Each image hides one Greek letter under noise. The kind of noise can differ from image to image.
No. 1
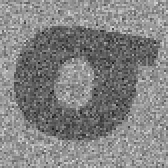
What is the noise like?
independent entries
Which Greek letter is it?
sigma
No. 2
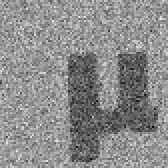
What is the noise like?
independent entries
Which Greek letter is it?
mu
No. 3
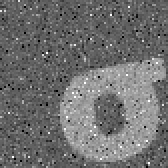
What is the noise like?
heavy tails
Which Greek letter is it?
sigma
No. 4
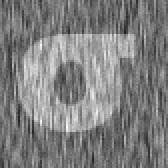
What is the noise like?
streaked along the columns
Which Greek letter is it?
sigma
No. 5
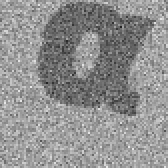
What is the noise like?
independent entries
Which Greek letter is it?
alpha
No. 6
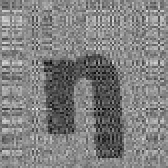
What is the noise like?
low rank plus noise
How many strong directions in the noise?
one
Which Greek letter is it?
eta
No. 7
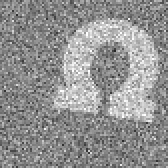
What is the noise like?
independent entries
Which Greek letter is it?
omega
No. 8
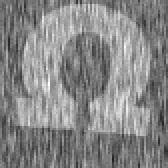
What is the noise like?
streaked along the columns
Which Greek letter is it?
omega
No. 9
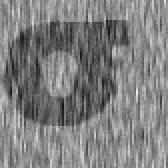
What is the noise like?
streaked along the columns
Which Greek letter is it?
sigma
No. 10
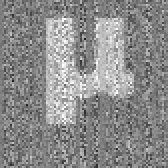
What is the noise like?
columns of uneven size
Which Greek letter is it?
mu
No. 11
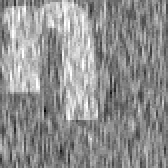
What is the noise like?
streaked along the columns
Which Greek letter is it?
eta
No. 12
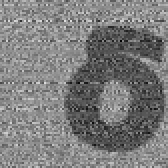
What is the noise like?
rows of uneven size
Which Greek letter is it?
delta
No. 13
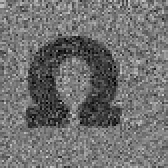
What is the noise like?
low rank plus noise
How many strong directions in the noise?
five to eight
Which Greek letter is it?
omega
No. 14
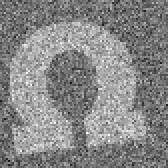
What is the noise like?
independent entries
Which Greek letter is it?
omega
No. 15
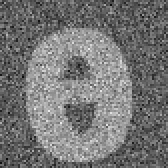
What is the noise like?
independent entries
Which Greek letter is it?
theta
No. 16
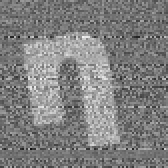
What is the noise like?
rows of uneven size
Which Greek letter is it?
eta
